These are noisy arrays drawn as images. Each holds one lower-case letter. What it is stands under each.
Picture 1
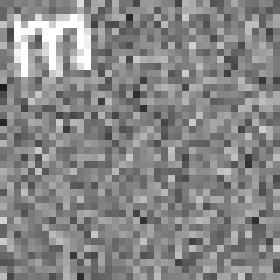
light m, top left
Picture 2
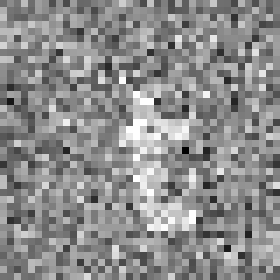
light t
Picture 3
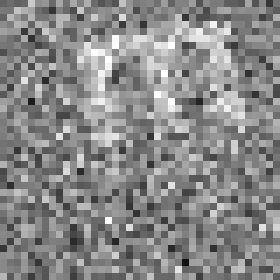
light m
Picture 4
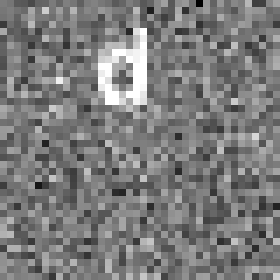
light d, top middle
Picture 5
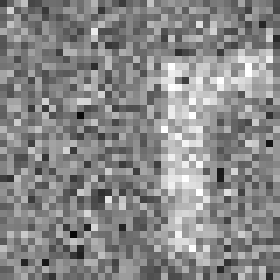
light r
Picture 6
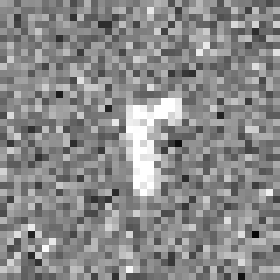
light r, centre
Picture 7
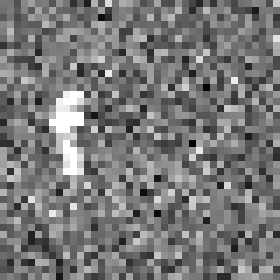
light f, middle left
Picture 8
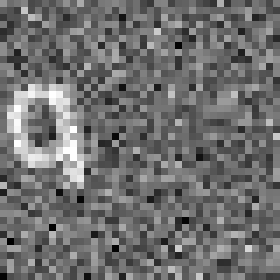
light q, middle left
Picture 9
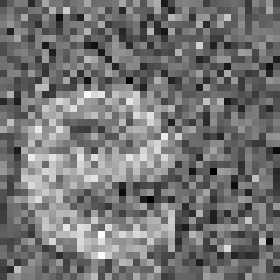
light e
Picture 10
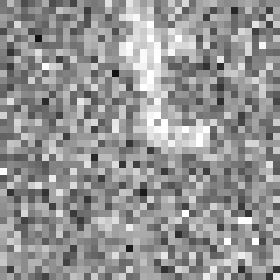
light t
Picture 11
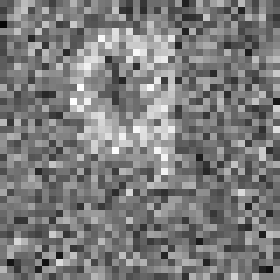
light q
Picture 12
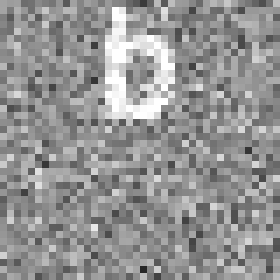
light b, top middle
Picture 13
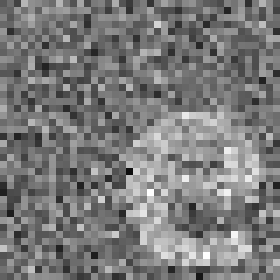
light e
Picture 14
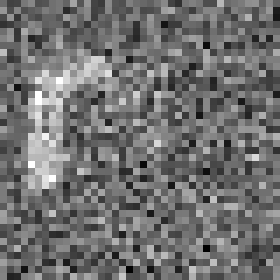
light r
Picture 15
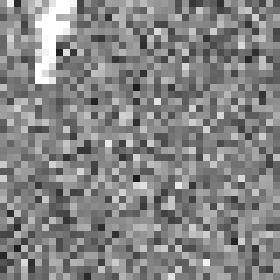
light f, top left
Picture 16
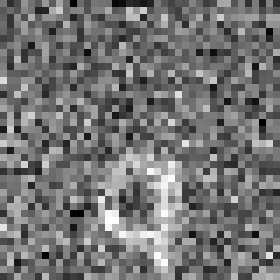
light q, bottom middle
